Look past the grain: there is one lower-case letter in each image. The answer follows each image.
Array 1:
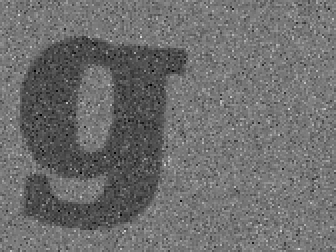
dark g
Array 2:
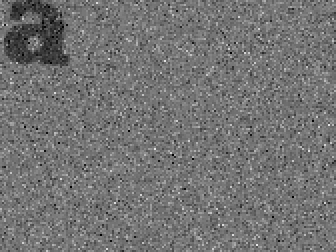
dark a, top left
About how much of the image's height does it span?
a quarter
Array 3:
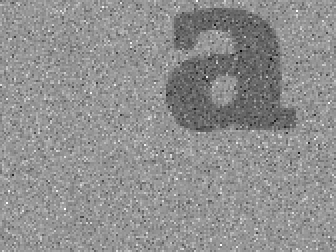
dark a
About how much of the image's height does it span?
half
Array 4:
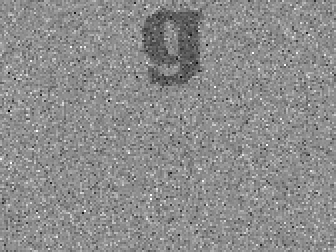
dark g, top middle
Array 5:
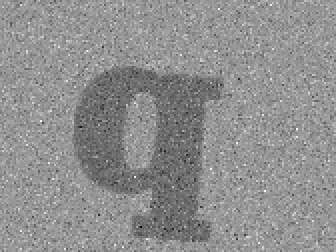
dark q
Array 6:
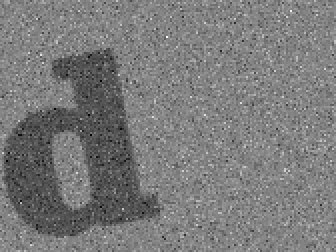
dark d
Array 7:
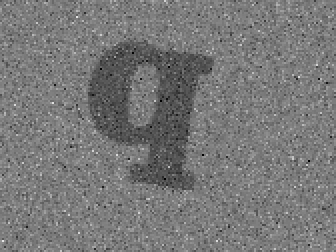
dark q
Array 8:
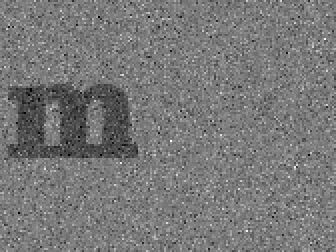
dark m, middle left
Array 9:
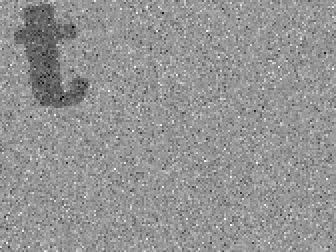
dark t, top left
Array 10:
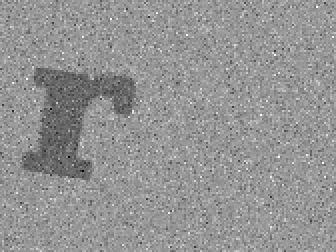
dark r, middle left
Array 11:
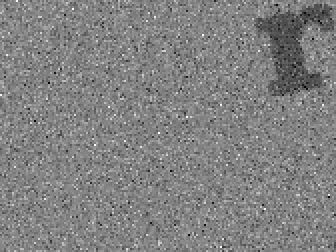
dark r, top right
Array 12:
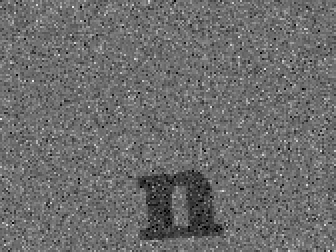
dark n, bottom middle
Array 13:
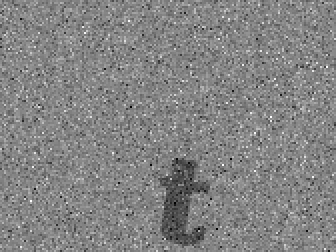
dark t, bottom middle
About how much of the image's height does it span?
a third
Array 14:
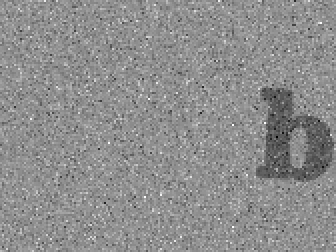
dark b, middle right
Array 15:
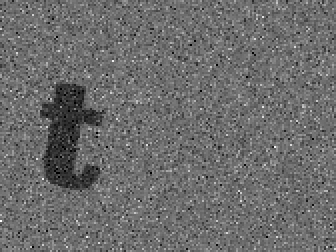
dark t, middle left
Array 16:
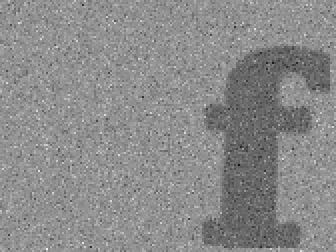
dark f
